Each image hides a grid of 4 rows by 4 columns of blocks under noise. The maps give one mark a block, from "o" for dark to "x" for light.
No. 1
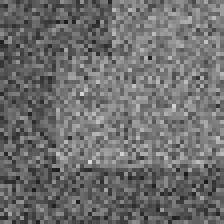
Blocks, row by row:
o o x x
o x x x
o x x x
o o o o
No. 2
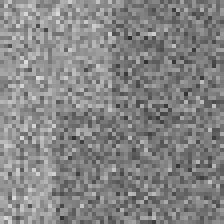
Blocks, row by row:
x x o o
x x o o
x o o o
x o o o
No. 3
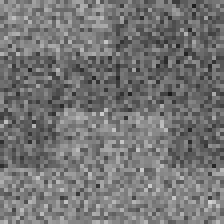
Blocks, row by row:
x x o o
o o o o
o x x o
x x x x
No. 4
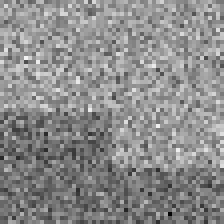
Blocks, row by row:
x x x x
x x x x
o o x x
o o o o
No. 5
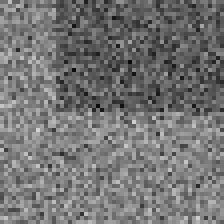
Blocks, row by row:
x o o o
x o o o
x x x x
x x x x
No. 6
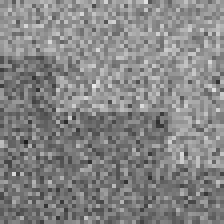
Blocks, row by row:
x x x x
o x x x
o o o x
o o o o
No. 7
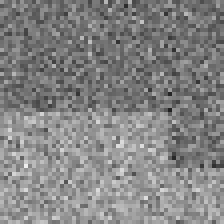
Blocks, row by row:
o o o o
o o o o
x x x o
x x x x
